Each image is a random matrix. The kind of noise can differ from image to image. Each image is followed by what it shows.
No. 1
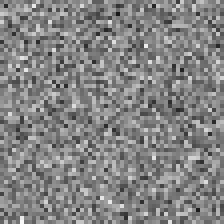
independent entries
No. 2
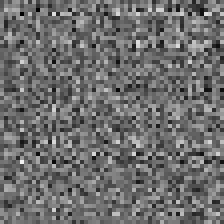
low rank plus noise
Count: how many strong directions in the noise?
two
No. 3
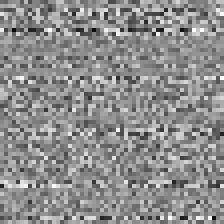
rows of uneven size
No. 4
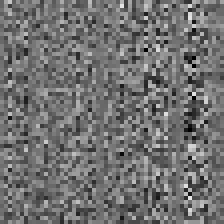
columns of uneven size
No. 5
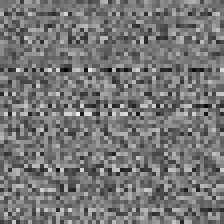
rows of uneven size
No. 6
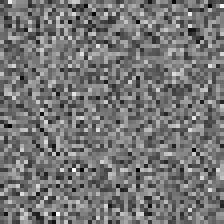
low rank plus noise
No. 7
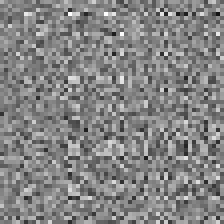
low rank plus noise
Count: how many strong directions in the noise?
two
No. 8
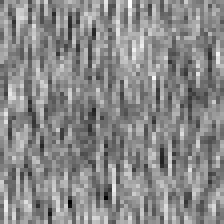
streaked along the columns
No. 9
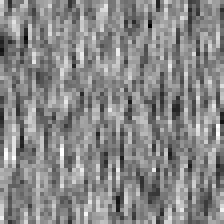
streaked along the columns
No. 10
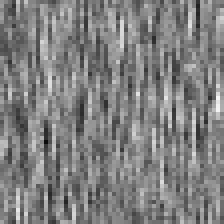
streaked along the columns
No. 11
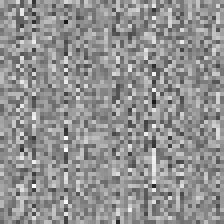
columns of uneven size
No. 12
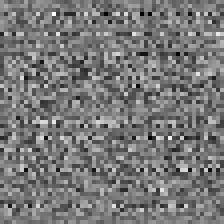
rows of uneven size
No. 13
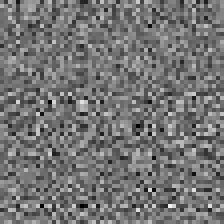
low rank plus noise
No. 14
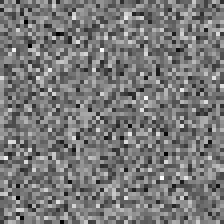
independent entries
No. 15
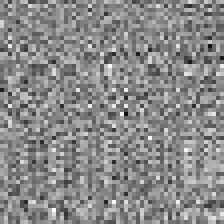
low rank plus noise
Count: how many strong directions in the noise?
two
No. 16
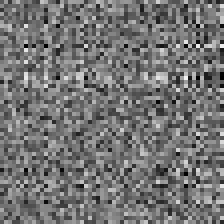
low rank plus noise
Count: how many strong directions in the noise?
one
